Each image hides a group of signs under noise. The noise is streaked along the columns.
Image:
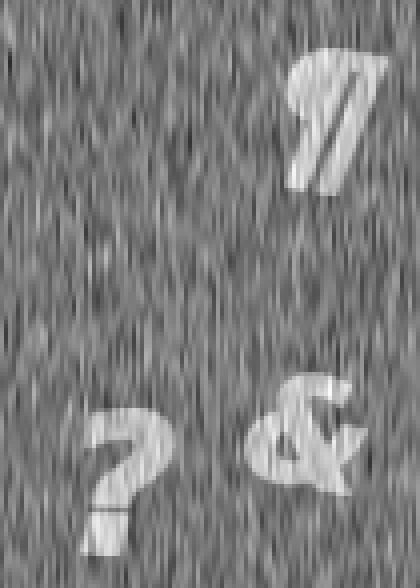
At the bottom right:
ampersand
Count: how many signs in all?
3
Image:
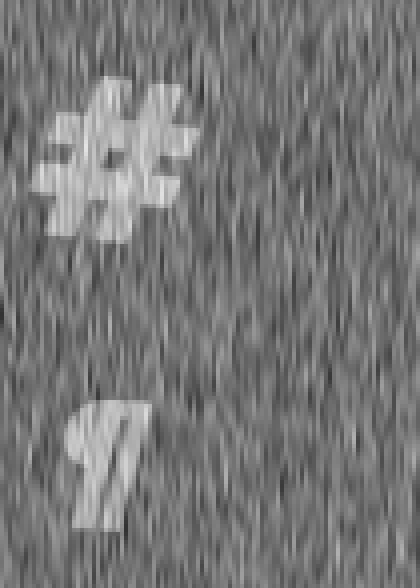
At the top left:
hash sign
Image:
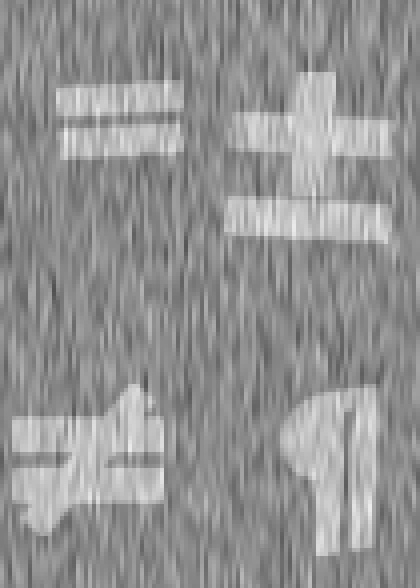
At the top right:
plus-minus sign
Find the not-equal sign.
bottom left
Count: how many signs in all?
4
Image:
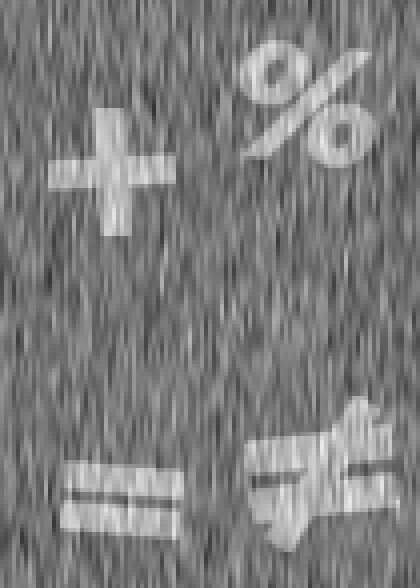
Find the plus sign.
top left
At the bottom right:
not-equal sign
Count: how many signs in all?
4
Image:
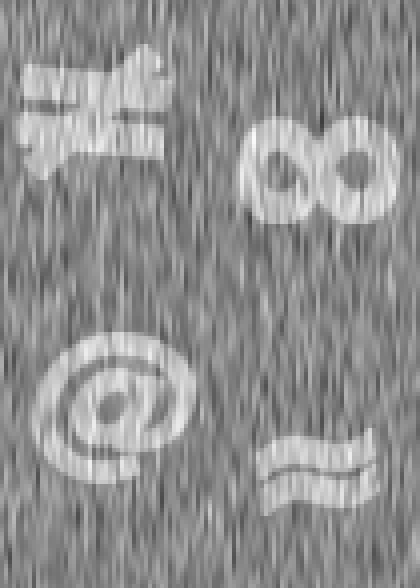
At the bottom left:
at sign
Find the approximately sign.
bottom right
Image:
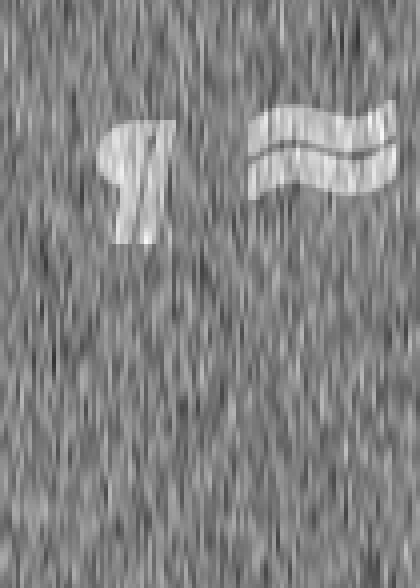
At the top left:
pilcrow
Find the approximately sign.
top right
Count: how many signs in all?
2
